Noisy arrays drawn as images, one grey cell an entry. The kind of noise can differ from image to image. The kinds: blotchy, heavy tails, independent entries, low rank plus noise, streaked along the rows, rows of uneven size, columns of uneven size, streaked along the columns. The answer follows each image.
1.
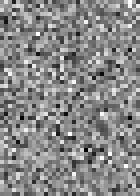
independent entries
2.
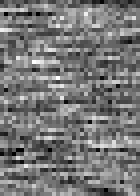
streaked along the rows
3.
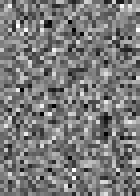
low rank plus noise
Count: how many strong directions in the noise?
three or four
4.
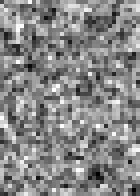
blotchy
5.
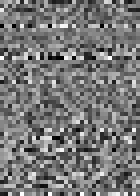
rows of uneven size
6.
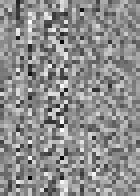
columns of uneven size
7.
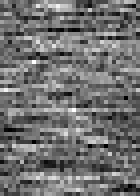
streaked along the rows
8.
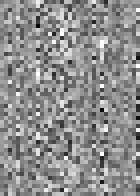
columns of uneven size
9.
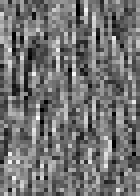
streaked along the columns
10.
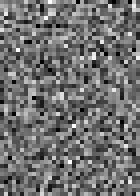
independent entries
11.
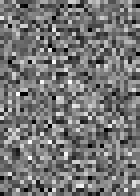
low rank plus noise
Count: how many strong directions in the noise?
five to eight
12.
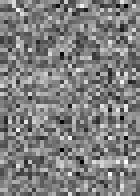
low rank plus noise
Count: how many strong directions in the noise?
three or four
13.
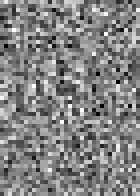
low rank plus noise
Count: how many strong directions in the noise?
five to eight
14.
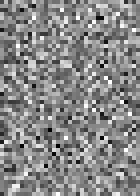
independent entries
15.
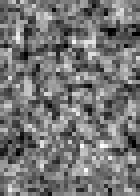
blotchy
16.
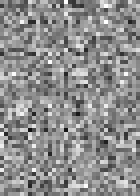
low rank plus noise
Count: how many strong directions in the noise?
two
